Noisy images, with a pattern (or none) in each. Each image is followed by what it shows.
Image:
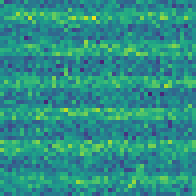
horizontal stripes
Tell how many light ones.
6
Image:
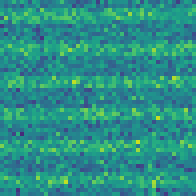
horizontal stripes
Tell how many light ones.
6
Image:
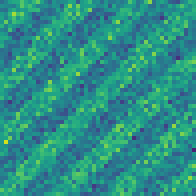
diagonal stripes
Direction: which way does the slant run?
bottom left to top right
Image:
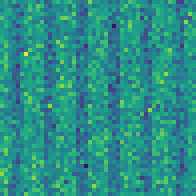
vertical stripes
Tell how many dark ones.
6
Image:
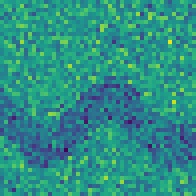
a wavy band
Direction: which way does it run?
left to right
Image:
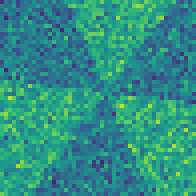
spokes from one point
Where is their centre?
centre
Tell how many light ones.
3
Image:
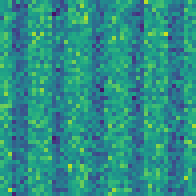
vertical stripes
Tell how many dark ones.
5
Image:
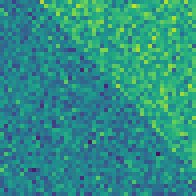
a sharp edge
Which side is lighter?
top right
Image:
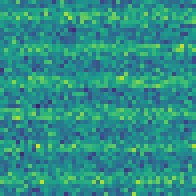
horizontal stripes
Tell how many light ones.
6
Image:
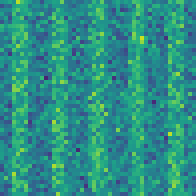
vertical stripes
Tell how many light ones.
5
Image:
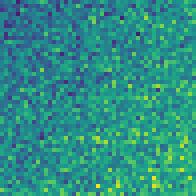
a smooth slope
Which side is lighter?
bottom right
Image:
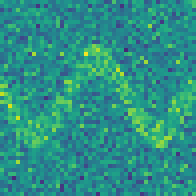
a wavy band
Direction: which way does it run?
left to right
